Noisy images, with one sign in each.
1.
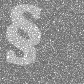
section sign
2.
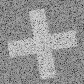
plus sign
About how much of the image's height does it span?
nearly all
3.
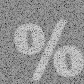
percent sign
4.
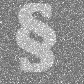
section sign
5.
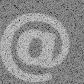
at sign
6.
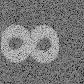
infinity sign
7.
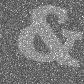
ampersand
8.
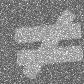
not-equal sign
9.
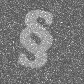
section sign
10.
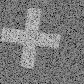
plus sign
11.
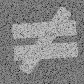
not-equal sign
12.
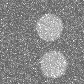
colon
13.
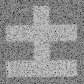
plus-minus sign
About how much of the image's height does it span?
nearly all
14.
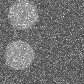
colon
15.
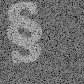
section sign
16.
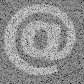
at sign
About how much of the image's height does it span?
nearly all
